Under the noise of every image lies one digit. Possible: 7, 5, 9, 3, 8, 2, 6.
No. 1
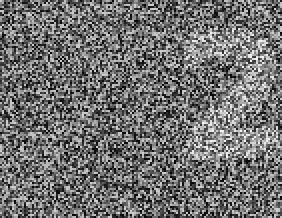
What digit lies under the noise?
2
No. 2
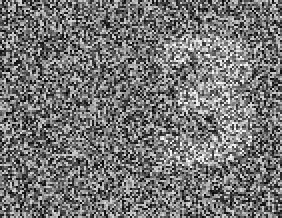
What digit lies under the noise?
3
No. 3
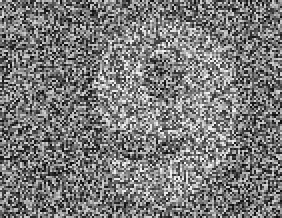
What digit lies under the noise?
9
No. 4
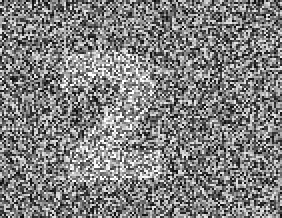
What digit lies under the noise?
2
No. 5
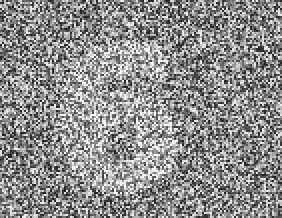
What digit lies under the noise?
6
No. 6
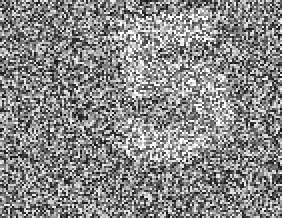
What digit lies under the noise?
5
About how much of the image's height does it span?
two thirds
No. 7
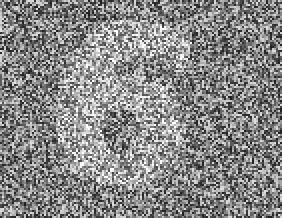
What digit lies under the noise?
6
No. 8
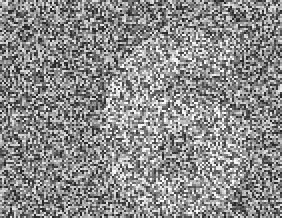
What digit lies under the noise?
6
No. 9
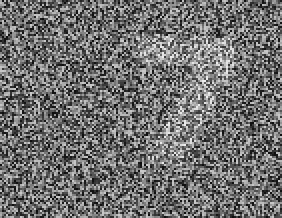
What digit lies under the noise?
7
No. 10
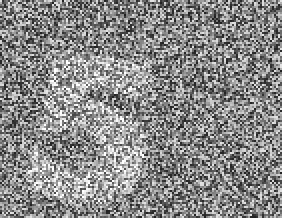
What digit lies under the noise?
5
